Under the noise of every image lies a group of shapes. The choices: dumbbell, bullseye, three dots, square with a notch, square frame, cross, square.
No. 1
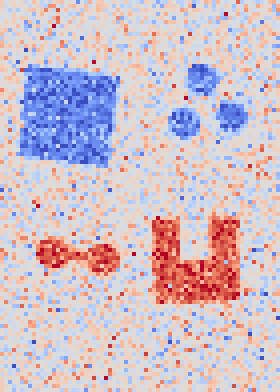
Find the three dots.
top right
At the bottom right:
square with a notch
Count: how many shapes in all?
4
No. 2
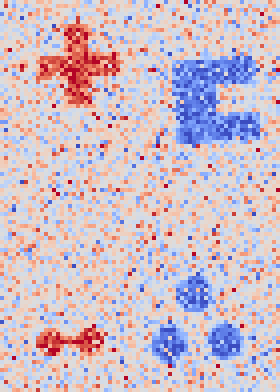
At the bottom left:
dumbbell
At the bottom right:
three dots
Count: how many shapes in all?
4
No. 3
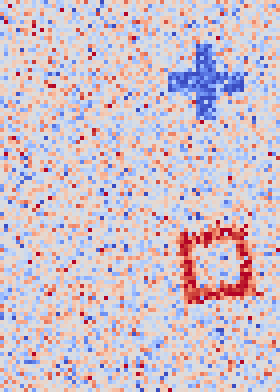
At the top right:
cross
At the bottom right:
square frame
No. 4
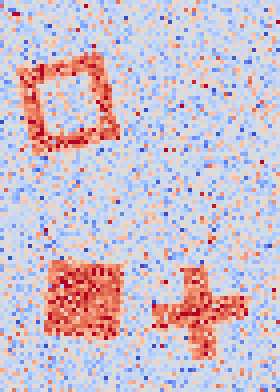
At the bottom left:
square
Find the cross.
bottom right
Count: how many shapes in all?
3
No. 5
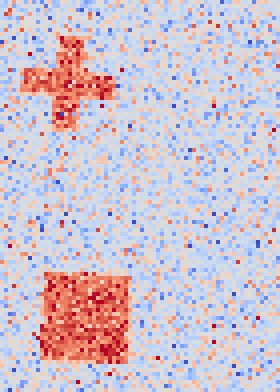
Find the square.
bottom left
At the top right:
nothing
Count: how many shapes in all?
2
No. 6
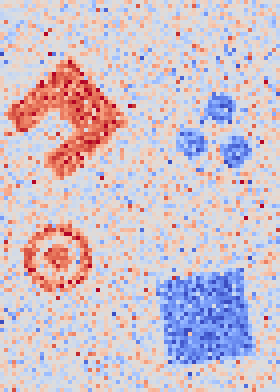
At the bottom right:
square
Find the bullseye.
bottom left
